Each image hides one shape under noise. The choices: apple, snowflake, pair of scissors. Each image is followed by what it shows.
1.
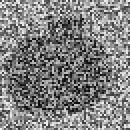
apple
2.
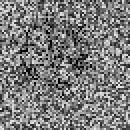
snowflake
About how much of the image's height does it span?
two thirds
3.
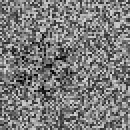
snowflake
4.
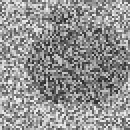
apple
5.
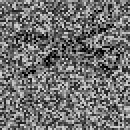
pair of scissors
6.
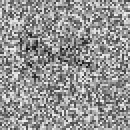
pair of scissors
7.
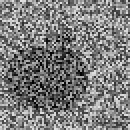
apple
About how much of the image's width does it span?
two thirds
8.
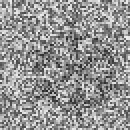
snowflake
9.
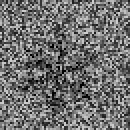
snowflake
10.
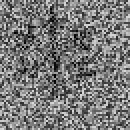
snowflake
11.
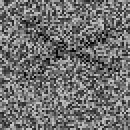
pair of scissors
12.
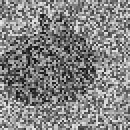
apple
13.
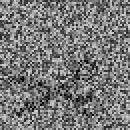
pair of scissors
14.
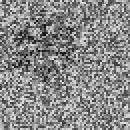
snowflake
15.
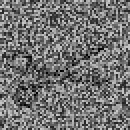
pair of scissors
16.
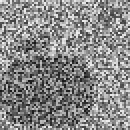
apple
